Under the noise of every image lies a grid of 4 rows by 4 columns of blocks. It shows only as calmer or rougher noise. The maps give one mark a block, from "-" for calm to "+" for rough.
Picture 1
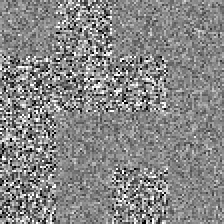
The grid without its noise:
- + - -
+ + + -
+ - - -
+ - + -
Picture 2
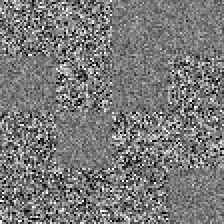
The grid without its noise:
+ + - -
- + - +
+ - + +
+ + + -
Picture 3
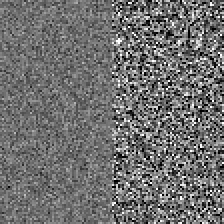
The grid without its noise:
- - + +
- - + +
- - + +
- - + +
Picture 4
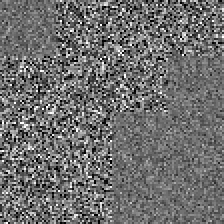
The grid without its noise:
- + + +
+ + + -
+ + - -
+ + - -
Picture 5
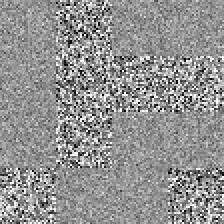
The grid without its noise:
- + - -
- + + +
- + - -
+ - - +
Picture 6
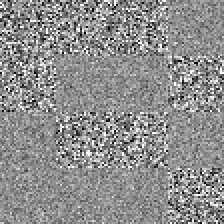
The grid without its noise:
+ + + -
+ - - +
- + + -
- - - +
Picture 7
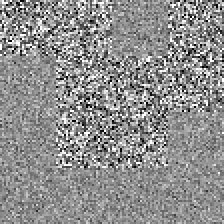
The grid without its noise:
+ + - +
- + + +
- + + -
- - - -
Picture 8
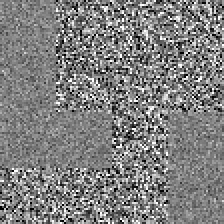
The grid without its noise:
- + + +
- + + +
- - + -
+ + + -
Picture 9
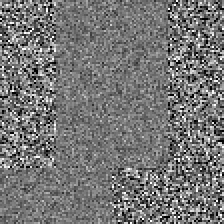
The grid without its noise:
+ - - +
+ - - +
+ - - +
- - + +
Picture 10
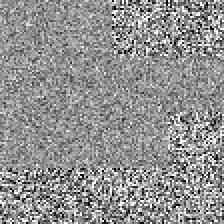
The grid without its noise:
- - + +
- - - -
- - - +
+ + + +
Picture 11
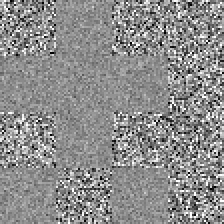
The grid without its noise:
+ - + +
- - - +
+ - + +
- + - +
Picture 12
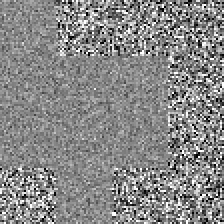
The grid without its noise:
- + + +
- - - +
- - - +
+ - + +
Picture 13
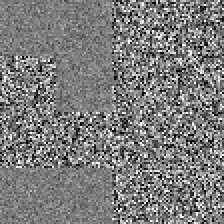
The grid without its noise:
- - + +
+ - + +
+ + + +
- - + +
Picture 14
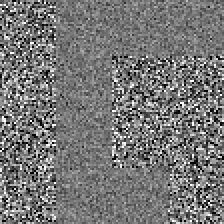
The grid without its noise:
+ - - -
+ - + +
+ - + +
+ - - +
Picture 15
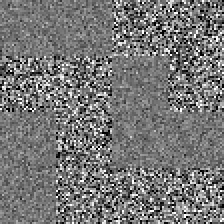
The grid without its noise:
- - + +
+ + - +
- + - -
- + + +
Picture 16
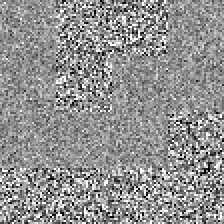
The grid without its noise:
- + + -
- + - -
- - - +
+ + + +
